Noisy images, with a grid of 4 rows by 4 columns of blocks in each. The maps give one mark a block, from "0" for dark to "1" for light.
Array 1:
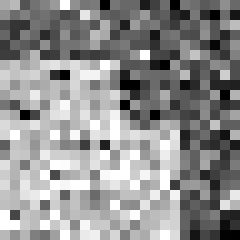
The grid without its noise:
0 0 0 0
1 1 0 0
1 1 1 0
1 1 1 0
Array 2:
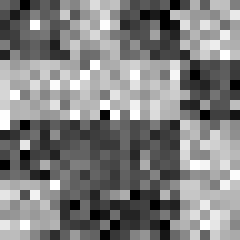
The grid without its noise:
0 1 0 1
1 1 1 0
0 0 0 1
1 0 0 1
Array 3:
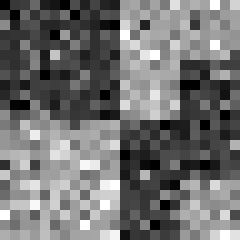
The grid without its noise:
0 0 1 1
0 0 1 0
1 1 0 0
1 1 0 1
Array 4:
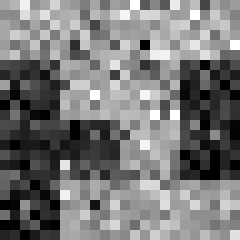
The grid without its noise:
1 1 1 1
0 1 1 0
0 0 1 0
0 1 1 1
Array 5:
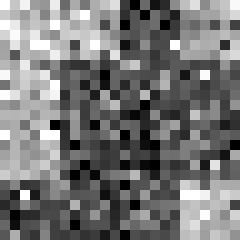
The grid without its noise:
1 1 0 1
1 0 0 0
1 0 0 0
0 0 0 1
